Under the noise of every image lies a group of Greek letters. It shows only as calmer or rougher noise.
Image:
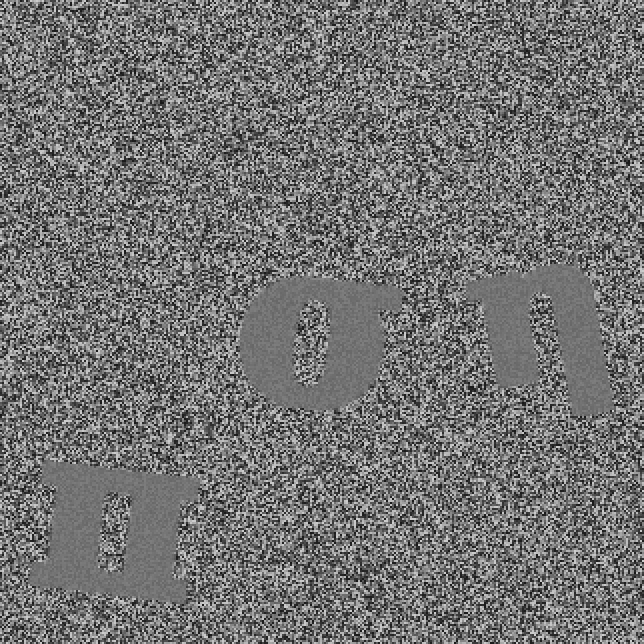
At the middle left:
nothing
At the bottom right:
nothing
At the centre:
sigma
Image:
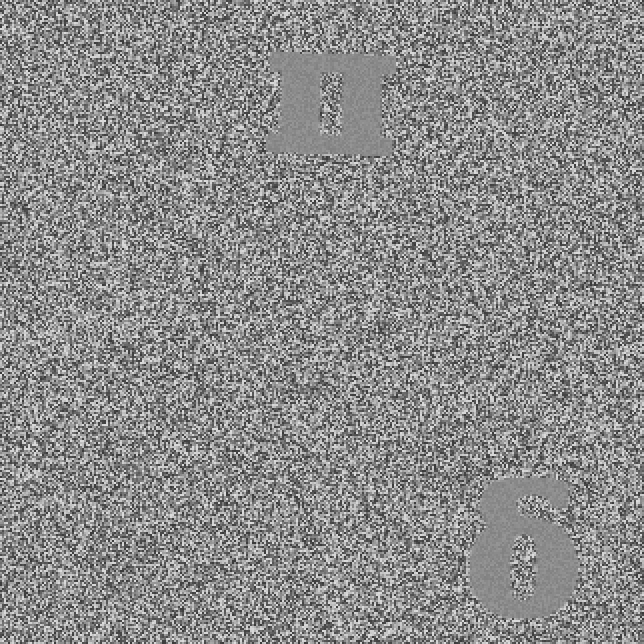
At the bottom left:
nothing
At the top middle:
pi
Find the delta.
bottom right
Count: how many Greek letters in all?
2
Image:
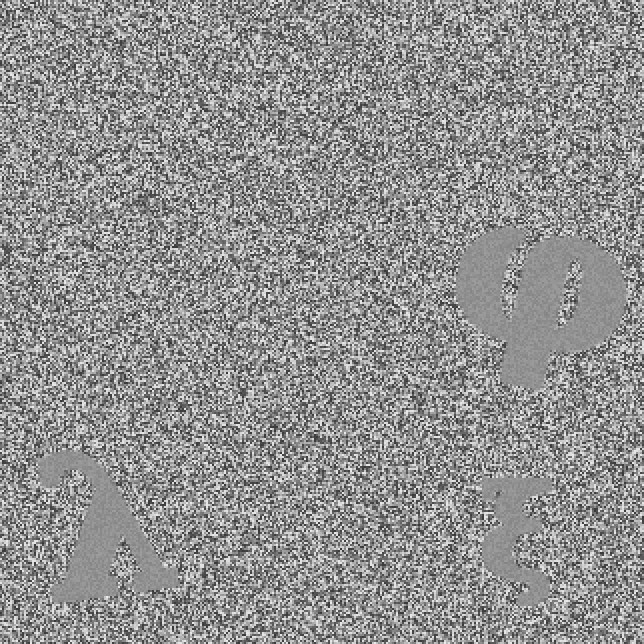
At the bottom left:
lambda
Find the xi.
bottom right
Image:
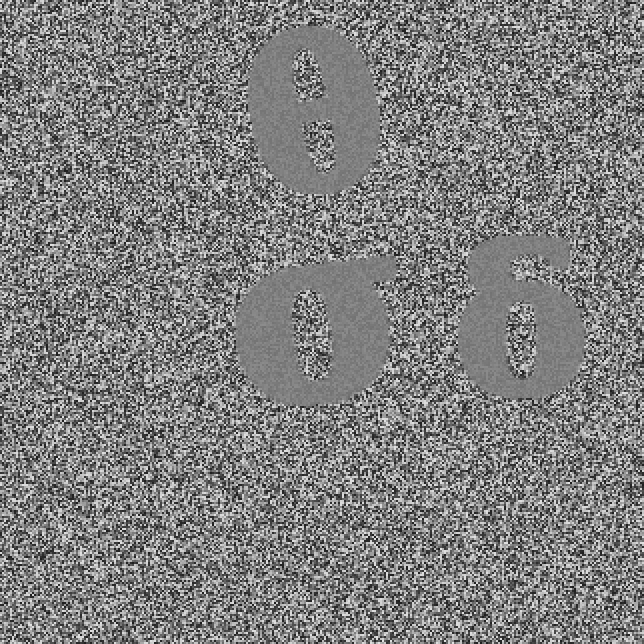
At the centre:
sigma
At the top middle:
theta
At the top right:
nothing
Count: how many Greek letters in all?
3
